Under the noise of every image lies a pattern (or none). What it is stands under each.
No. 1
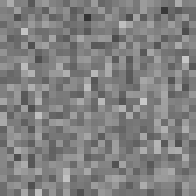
only noise
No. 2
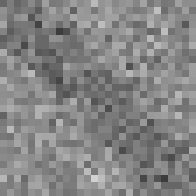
a diagonal band
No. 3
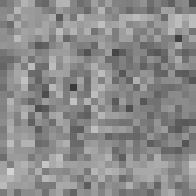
bands of rows crossing bands of columns
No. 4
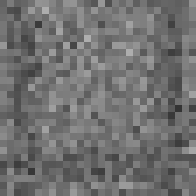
bands of rows crossing bands of columns
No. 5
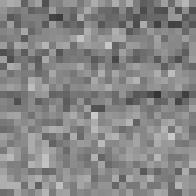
bands of rows
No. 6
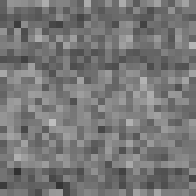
bands of rows
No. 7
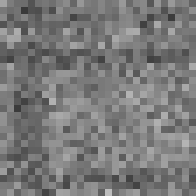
bands of rows crossing bands of columns
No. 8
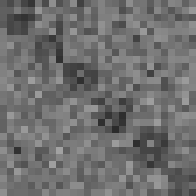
blocks along the diagonal
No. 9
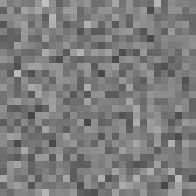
only noise
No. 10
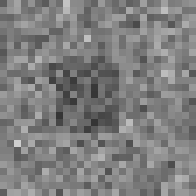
one block
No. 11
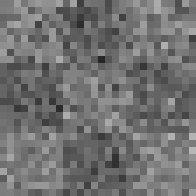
a checkerboard
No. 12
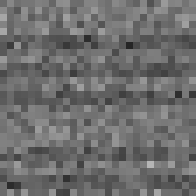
bands of rows
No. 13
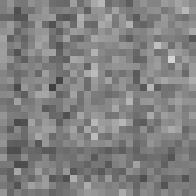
bands of rows crossing bands of columns
